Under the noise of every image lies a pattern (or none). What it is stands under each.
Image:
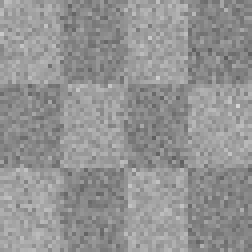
a checkerboard
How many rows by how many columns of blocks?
3 by 4
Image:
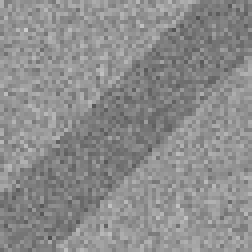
a diagonal band
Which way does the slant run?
bottom left to top right
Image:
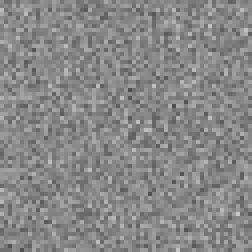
only noise
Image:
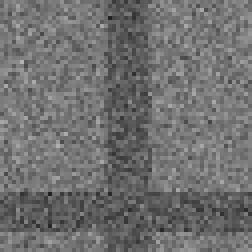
bands of rows crossing bands of columns
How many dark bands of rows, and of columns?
1 and 1
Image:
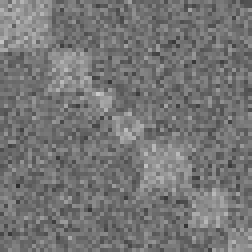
blocks along the diagonal
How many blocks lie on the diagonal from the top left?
7
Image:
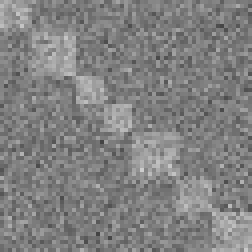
blocks along the diagonal
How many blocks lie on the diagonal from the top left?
7
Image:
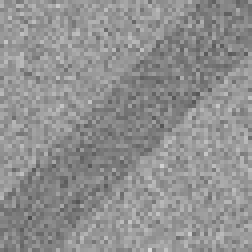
a diagonal band
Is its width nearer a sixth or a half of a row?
a half
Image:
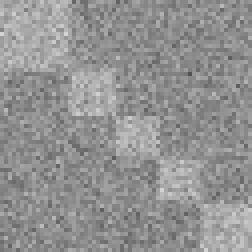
blocks along the diagonal
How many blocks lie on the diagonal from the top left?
5
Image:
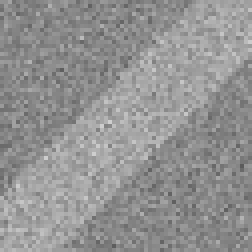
a diagonal band
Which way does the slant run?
bottom left to top right
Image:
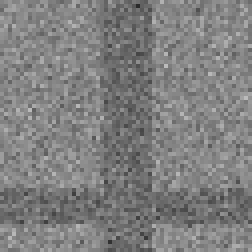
bands of rows crossing bands of columns
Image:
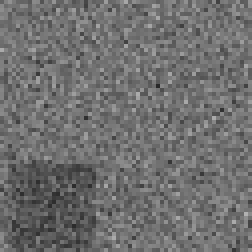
one block
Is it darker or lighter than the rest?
darker
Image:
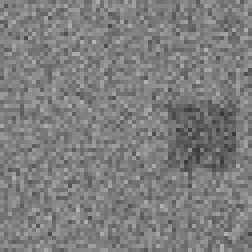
one block
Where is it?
middle right
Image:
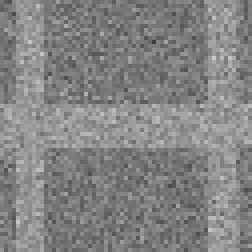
bands of rows crossing bands of columns
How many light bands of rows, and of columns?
1 and 2
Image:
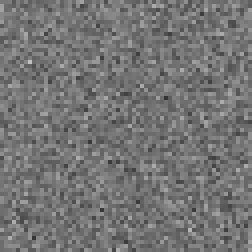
only noise
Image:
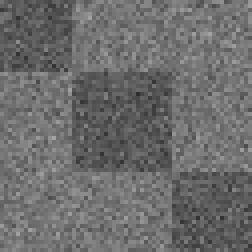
blocks along the diagonal
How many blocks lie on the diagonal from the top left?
3
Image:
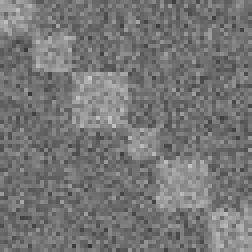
blocks along the diagonal
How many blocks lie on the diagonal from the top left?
6
